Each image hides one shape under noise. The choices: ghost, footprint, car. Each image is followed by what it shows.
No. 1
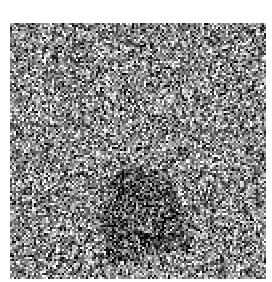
dark ghost, bottom middle
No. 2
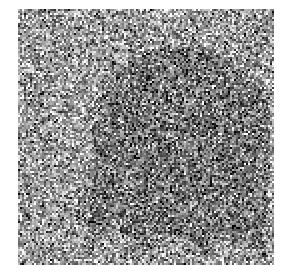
dark ghost
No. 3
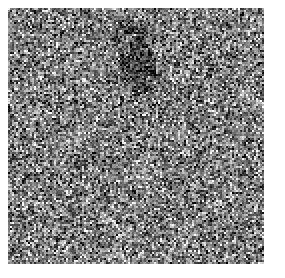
dark footprint, top middle
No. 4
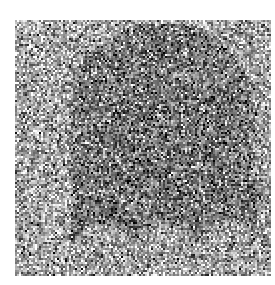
dark ghost
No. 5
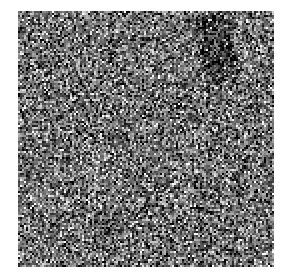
dark footprint, top right
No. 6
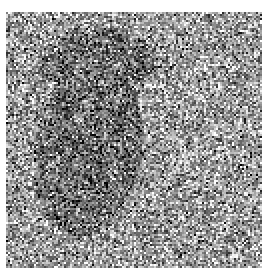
dark footprint
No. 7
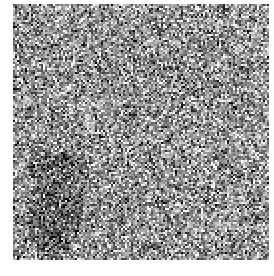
dark footprint, bottom left
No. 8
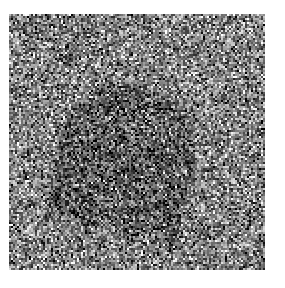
dark ghost
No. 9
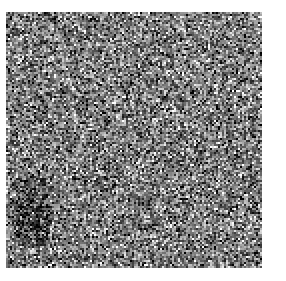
dark footprint, bottom left
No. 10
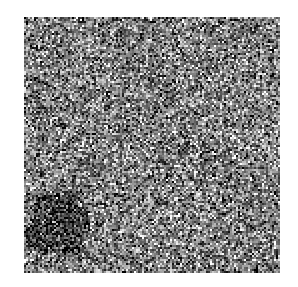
dark ghost, bottom left
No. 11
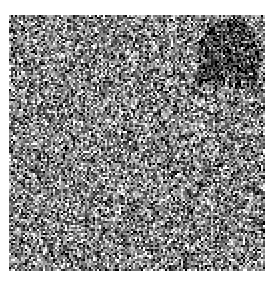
dark ghost, top right
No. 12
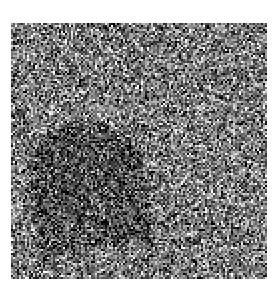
dark ghost
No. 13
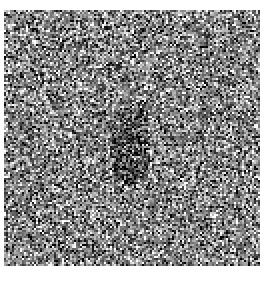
dark footprint, centre
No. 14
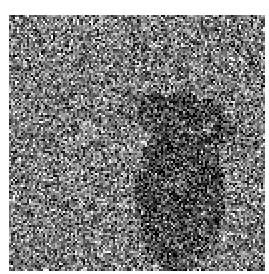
dark footprint
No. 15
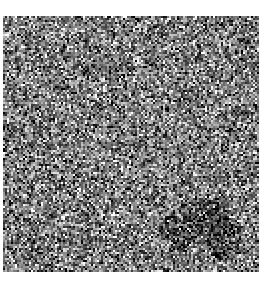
dark car, bottom right
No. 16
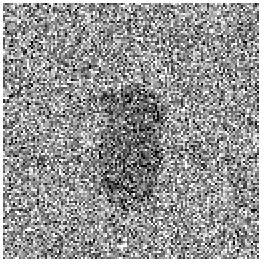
dark footprint
